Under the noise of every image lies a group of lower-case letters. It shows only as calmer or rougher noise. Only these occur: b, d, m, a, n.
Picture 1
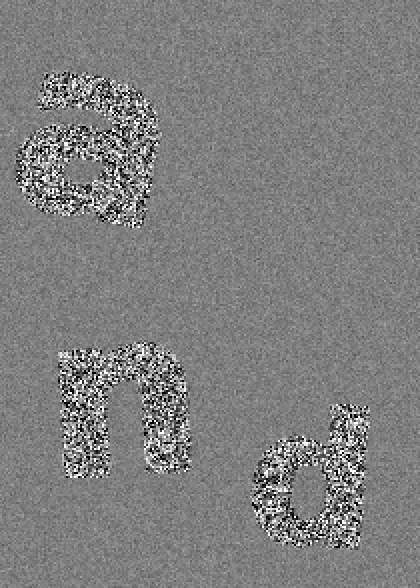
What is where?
top left: a; bottom left: n; bottom right: d
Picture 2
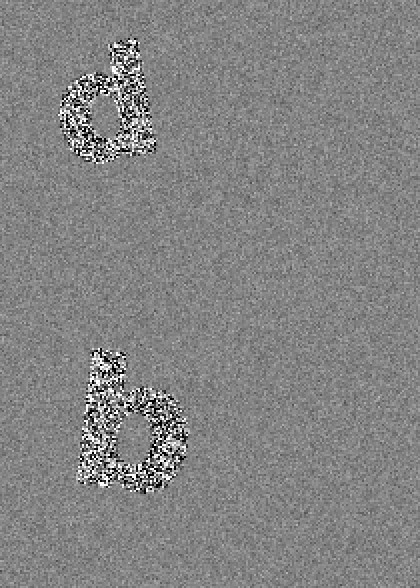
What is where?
top left: d; bottom left: b
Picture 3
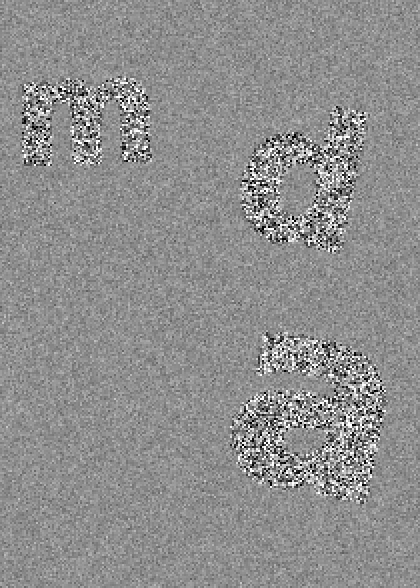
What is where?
top left: m; top right: d; bottom right: a
